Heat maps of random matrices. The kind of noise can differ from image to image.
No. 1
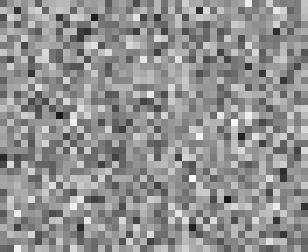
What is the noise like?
independent entries
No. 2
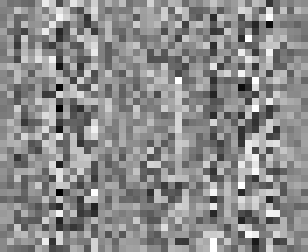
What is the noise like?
columns of uneven size
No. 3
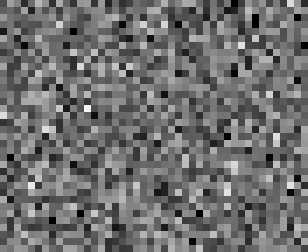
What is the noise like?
independent entries
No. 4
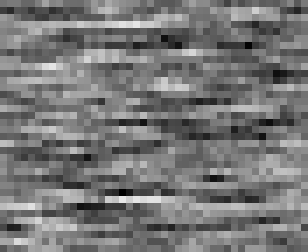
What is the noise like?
streaked along the rows
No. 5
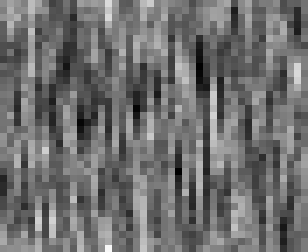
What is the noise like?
streaked along the columns
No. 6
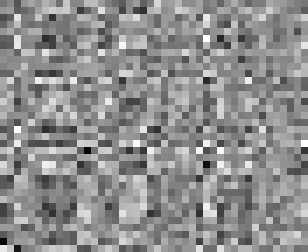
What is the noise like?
low rank plus noise
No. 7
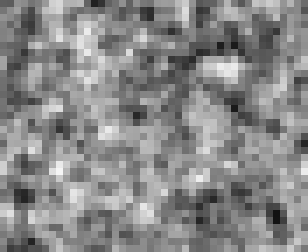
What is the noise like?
blotchy
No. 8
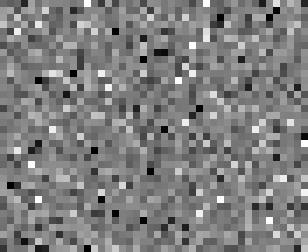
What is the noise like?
heavy tails
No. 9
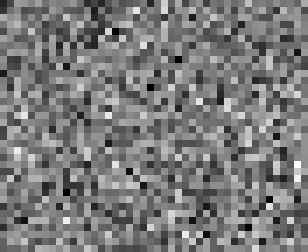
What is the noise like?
independent entries
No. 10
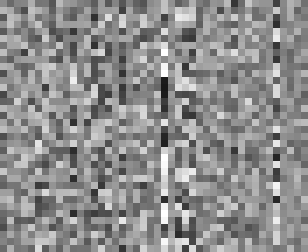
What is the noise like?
columns of uneven size
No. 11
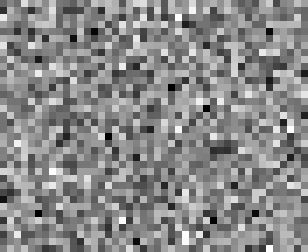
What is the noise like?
independent entries
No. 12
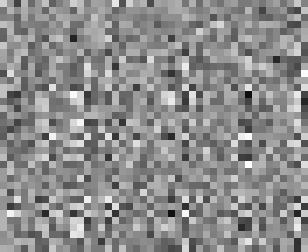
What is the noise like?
low rank plus noise
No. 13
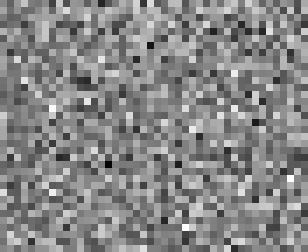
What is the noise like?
independent entries
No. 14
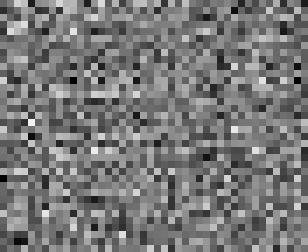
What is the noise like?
low rank plus noise
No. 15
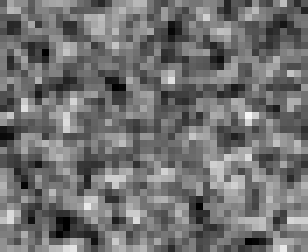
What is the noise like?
blotchy
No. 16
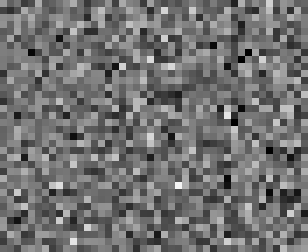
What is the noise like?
independent entries
